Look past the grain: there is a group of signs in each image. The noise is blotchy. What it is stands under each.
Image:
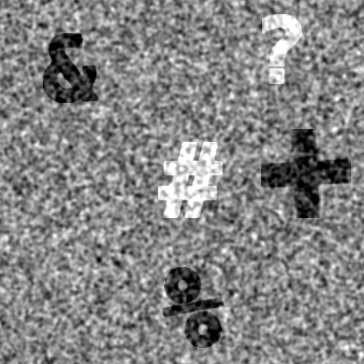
top left: dark ampersand; top right: light question mark; centre: light hash sign; middle right: dark plus sign; bottom middle: dark percent sign
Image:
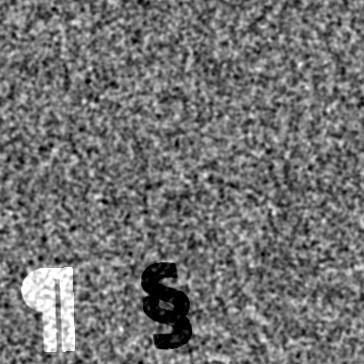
bottom left: light pilcrow; bottom middle: dark section sign
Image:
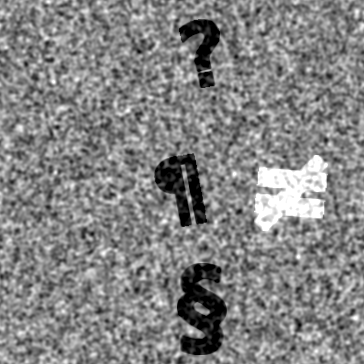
top middle: dark question mark; centre: dark pilcrow; middle right: light not-equal sign; bottom middle: dark section sign
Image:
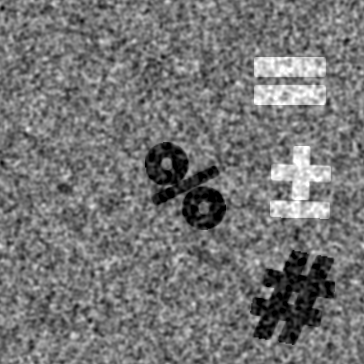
top right: light equals sign; centre: dark percent sign; middle right: light plus-minus sign; bottom right: dark hash sign
